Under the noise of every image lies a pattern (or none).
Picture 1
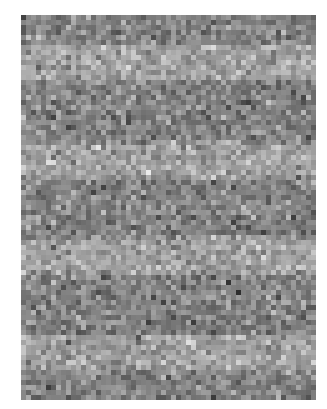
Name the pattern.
horizontal stripes
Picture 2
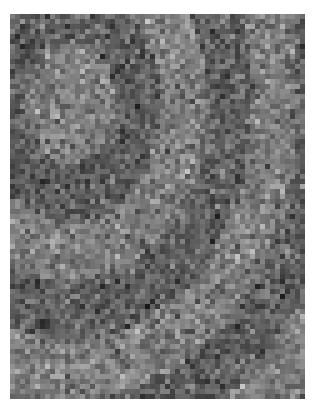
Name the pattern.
rings round one point
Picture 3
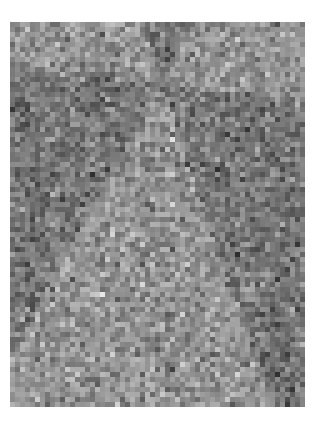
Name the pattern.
spokes from one point
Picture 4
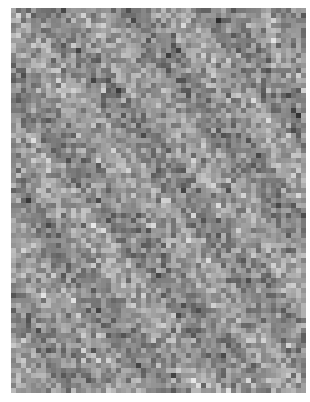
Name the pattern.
diagonal stripes
